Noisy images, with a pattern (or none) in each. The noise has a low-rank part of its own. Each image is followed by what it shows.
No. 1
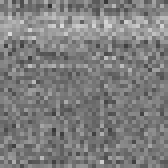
one horizontal stripe
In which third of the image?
top
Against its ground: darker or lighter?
lighter
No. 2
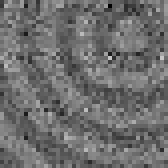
rings round one point
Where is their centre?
top right
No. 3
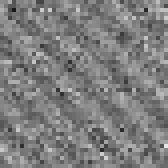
diagonal stripes
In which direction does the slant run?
top left to bottom right
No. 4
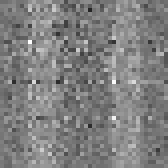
vertical stripes
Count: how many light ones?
2
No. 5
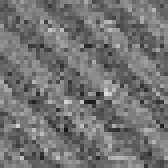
diagonal stripes
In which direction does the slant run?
top left to bottom right
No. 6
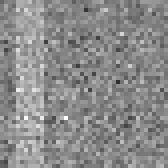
one vertical stripe
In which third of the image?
left
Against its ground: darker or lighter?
lighter
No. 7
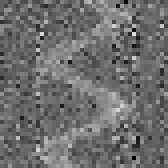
a wavy band
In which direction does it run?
top to bottom
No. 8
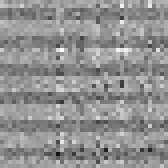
horizontal stripes
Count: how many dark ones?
6
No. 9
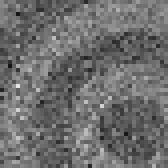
rings round one point
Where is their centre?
bottom right
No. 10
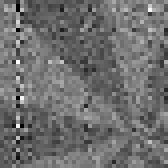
spokes from one point
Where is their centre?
bottom right
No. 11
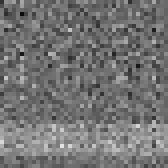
one horizontal stripe
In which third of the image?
bottom
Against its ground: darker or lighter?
lighter
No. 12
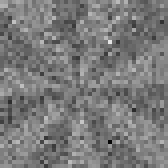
spokes from one point
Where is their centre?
centre
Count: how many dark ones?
7
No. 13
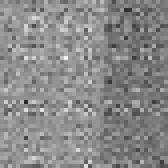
a sharp edge
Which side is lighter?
left
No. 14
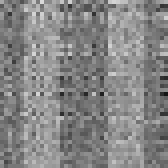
vertical stripes
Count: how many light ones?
2
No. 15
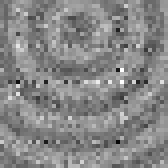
rings round one point
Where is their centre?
top middle
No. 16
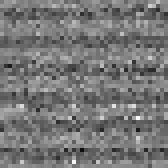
horizontal stripes
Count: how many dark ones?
6
